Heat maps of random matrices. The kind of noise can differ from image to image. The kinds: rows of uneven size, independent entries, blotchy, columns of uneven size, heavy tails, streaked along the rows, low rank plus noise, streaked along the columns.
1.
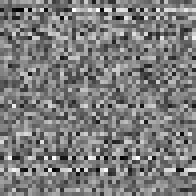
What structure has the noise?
rows of uneven size
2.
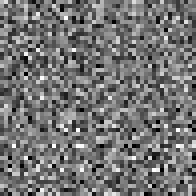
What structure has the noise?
low rank plus noise
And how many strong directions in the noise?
five to eight
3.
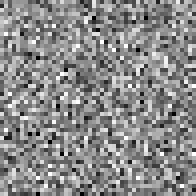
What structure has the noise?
independent entries
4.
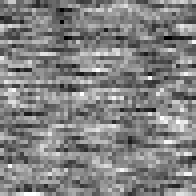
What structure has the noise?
streaked along the rows
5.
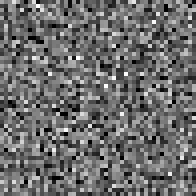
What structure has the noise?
independent entries
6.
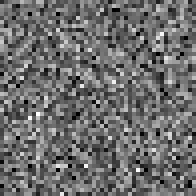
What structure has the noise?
independent entries
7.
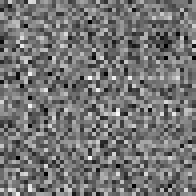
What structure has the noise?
low rank plus noise
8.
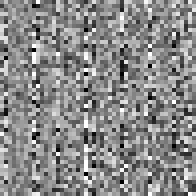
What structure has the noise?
columns of uneven size
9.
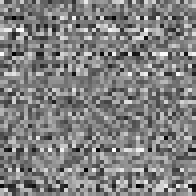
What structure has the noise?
rows of uneven size
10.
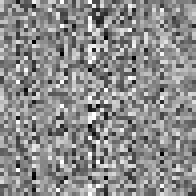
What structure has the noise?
columns of uneven size
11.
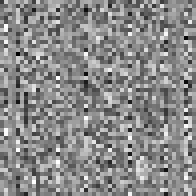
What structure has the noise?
columns of uneven size
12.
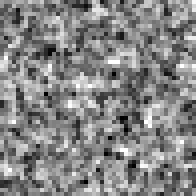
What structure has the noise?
blotchy
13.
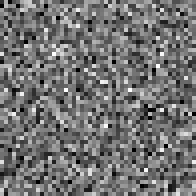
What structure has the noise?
independent entries
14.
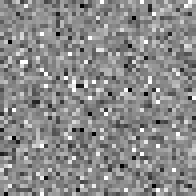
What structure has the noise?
heavy tails
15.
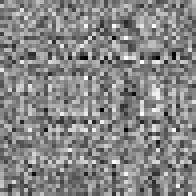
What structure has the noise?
low rank plus noise
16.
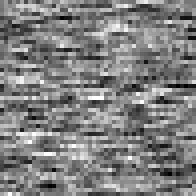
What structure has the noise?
streaked along the rows
